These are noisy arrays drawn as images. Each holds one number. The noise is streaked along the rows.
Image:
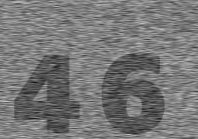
46
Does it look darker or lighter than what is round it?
darker
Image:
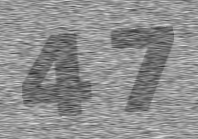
47
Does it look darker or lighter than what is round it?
darker
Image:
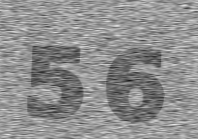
56
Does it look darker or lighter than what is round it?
darker
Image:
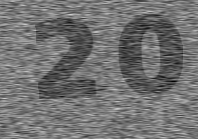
20
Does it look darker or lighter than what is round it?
darker
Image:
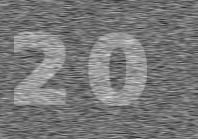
20
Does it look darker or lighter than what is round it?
lighter
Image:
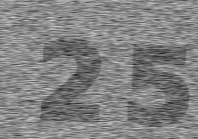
25
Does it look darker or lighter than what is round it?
darker
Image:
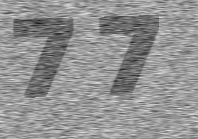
77
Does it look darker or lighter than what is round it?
darker
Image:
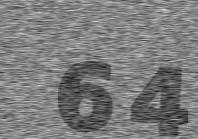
64
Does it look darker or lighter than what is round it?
darker
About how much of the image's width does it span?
two thirds
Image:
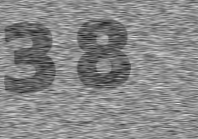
38
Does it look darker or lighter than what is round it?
darker
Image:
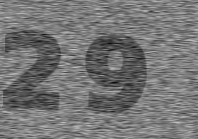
29
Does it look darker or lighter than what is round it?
darker
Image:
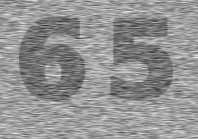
65
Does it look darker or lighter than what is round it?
darker
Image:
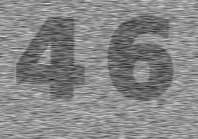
46
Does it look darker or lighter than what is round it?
darker
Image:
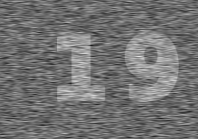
19
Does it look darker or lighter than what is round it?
lighter
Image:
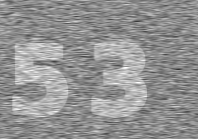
53
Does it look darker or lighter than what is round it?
lighter
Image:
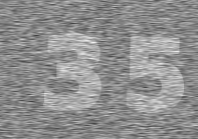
35
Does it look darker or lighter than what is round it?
lighter
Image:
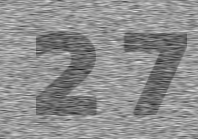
27
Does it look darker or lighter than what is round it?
darker
